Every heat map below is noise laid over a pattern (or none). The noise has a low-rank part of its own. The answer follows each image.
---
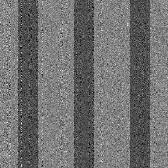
vertical stripes
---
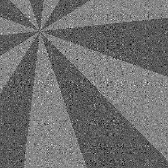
spokes from one point
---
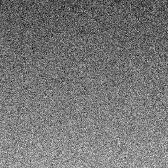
a smooth slope
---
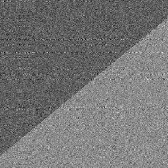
a sharp edge
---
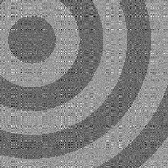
rings round one point
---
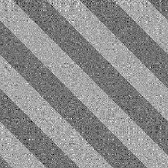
diagonal stripes
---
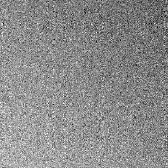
a smooth slope
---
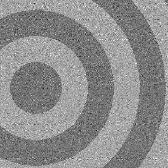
rings round one point
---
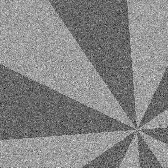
spokes from one point
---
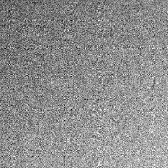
a smooth slope
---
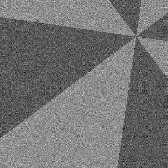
spokes from one point
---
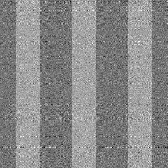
vertical stripes
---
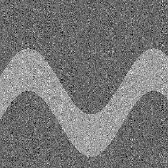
a wavy band
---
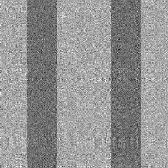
vertical stripes
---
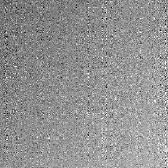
a smooth slope
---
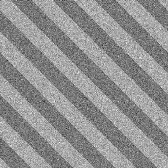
diagonal stripes
